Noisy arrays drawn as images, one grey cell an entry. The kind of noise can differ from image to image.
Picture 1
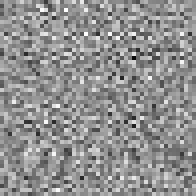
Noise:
low rank plus noise
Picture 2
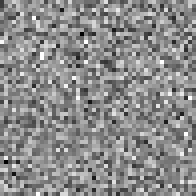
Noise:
independent entries
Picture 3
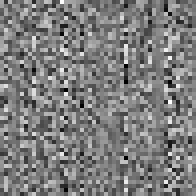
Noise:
columns of uneven size
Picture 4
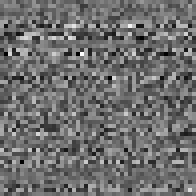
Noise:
rows of uneven size
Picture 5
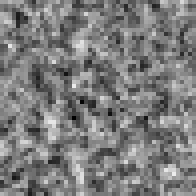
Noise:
blotchy
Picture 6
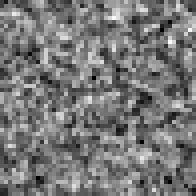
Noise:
blotchy
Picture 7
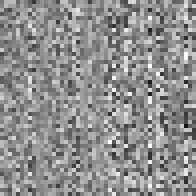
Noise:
columns of uneven size
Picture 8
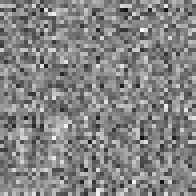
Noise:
low rank plus noise
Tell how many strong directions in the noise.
two
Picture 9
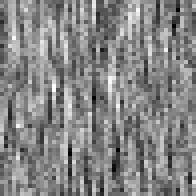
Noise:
streaked along the columns
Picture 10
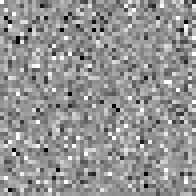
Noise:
heavy tails
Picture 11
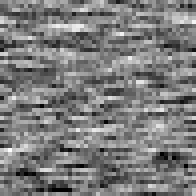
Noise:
streaked along the rows
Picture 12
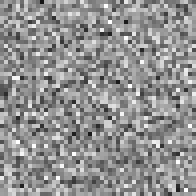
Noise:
independent entries
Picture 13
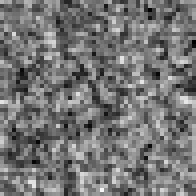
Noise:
blotchy
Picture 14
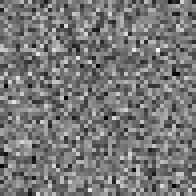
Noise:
independent entries
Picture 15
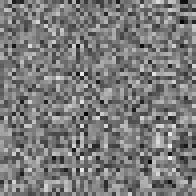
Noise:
low rank plus noise
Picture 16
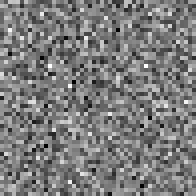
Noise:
independent entries
